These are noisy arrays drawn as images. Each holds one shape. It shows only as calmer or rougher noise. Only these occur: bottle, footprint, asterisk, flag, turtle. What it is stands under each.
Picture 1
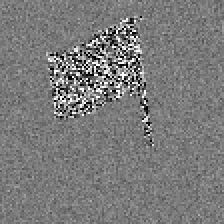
flag
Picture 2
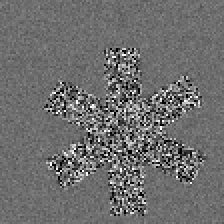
asterisk
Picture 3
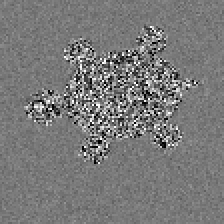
turtle
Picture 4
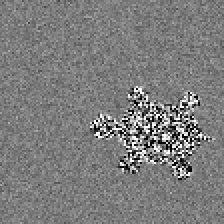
turtle
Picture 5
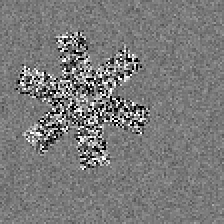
asterisk
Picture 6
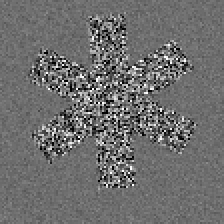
asterisk
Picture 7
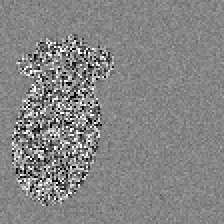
footprint
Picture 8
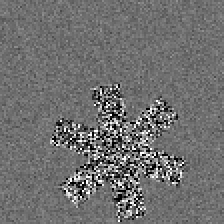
asterisk
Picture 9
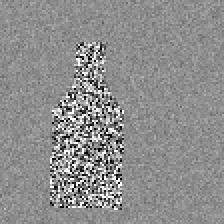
bottle
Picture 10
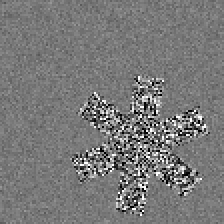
asterisk
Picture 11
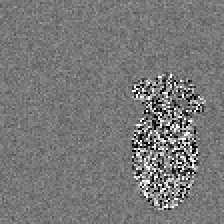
footprint
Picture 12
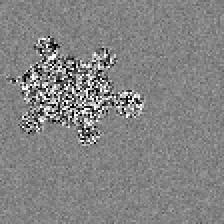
turtle
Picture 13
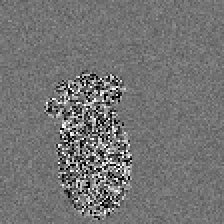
footprint
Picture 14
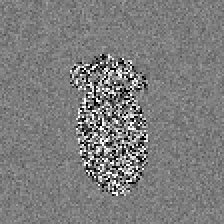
footprint
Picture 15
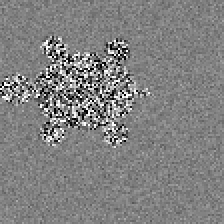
turtle
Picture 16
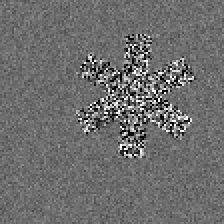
asterisk
